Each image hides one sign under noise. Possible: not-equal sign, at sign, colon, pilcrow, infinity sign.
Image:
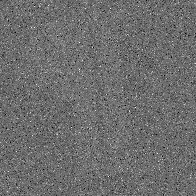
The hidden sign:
pilcrow
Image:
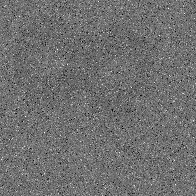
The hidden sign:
infinity sign
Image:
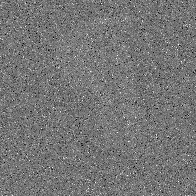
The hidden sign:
pilcrow
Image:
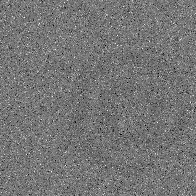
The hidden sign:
at sign
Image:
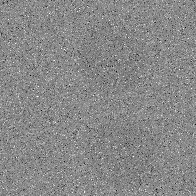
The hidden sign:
colon
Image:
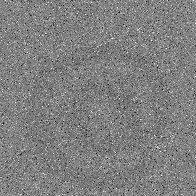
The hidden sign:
at sign
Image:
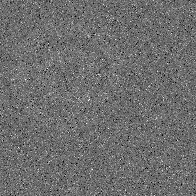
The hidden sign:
at sign
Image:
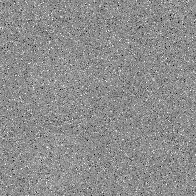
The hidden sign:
colon
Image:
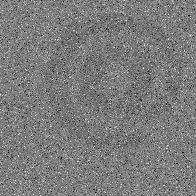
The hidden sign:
at sign
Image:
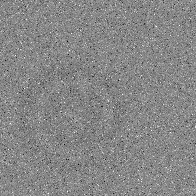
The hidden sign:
at sign
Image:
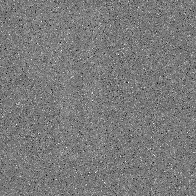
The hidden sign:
pilcrow
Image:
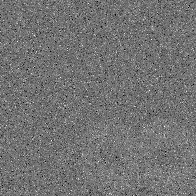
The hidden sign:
infinity sign
